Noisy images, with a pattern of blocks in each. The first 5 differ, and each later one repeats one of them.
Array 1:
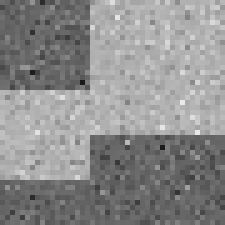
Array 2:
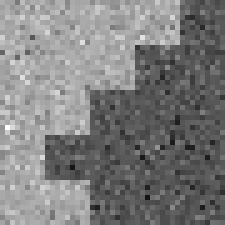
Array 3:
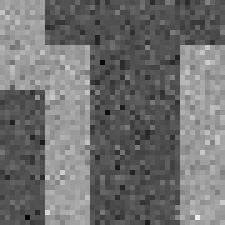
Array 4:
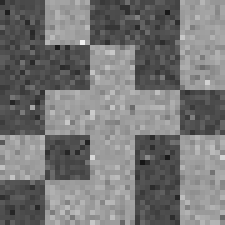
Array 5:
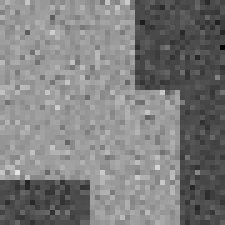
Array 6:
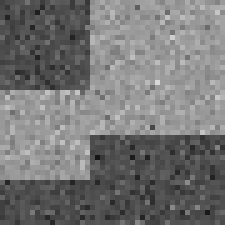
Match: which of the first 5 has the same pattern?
1
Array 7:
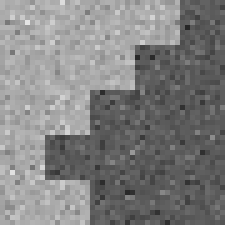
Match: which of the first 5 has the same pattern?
2
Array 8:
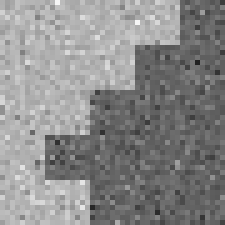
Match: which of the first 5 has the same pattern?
2
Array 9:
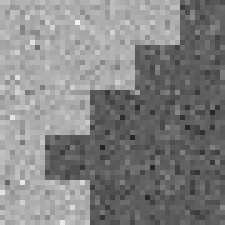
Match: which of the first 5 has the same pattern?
2
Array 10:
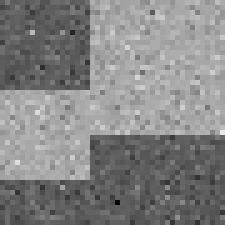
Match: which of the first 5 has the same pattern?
1
